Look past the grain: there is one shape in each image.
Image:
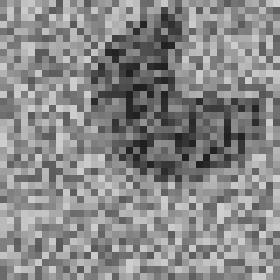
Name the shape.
disc with a wedge cut out
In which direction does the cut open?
up and right
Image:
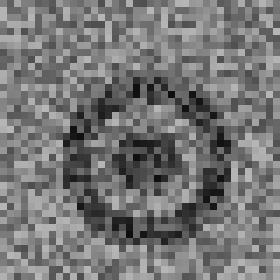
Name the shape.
bullseye
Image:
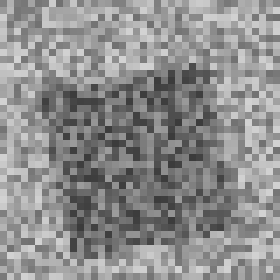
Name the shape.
square
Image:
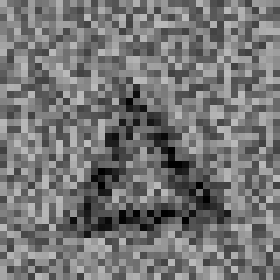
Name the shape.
triangle frame
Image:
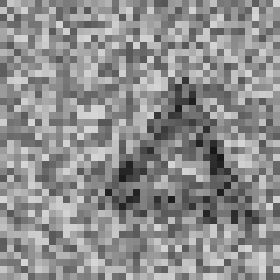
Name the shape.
triangle frame
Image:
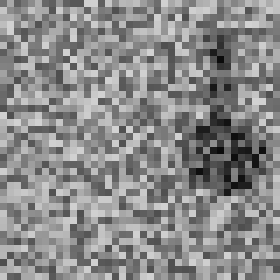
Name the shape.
lollipop
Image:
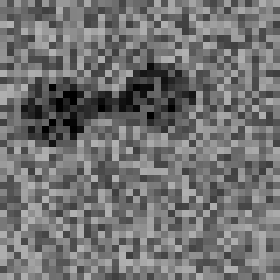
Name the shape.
dumbbell
